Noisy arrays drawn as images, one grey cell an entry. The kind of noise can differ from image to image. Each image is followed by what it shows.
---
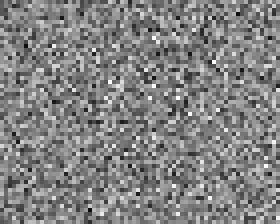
independent entries
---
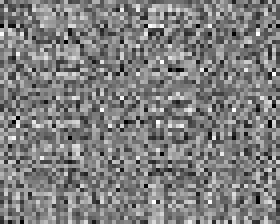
low rank plus noise
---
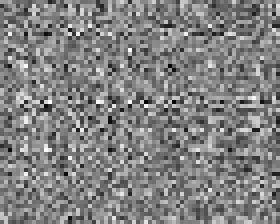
low rank plus noise
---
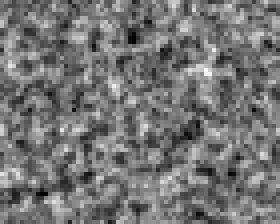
blotchy
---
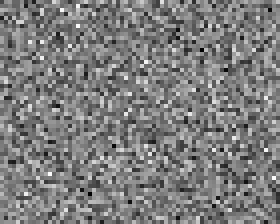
independent entries
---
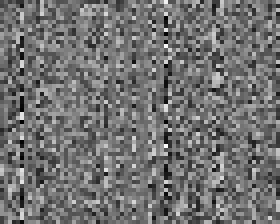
columns of uneven size
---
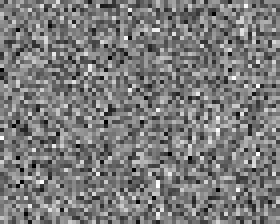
independent entries
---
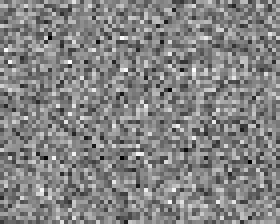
low rank plus noise
